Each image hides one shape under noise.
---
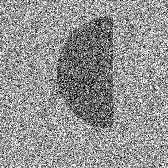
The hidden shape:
half disc
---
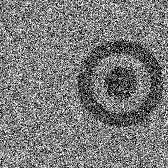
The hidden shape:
bullseye
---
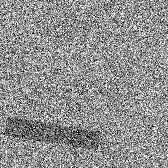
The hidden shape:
bar
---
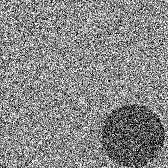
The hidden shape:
disc
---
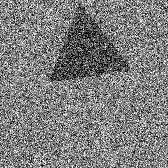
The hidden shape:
triangle
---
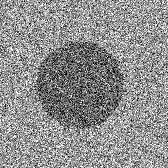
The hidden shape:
disc
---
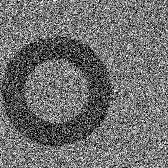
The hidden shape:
ring
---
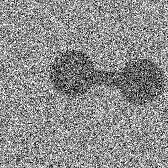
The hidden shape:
dumbbell
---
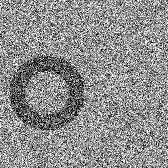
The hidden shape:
ring
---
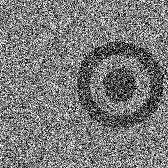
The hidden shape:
bullseye
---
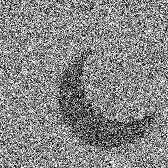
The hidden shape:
crescent
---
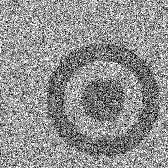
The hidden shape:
bullseye
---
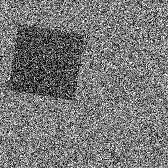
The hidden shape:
square
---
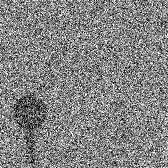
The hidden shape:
lollipop
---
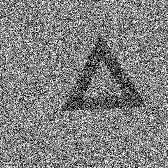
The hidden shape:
triangle frame
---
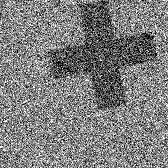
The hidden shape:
cross
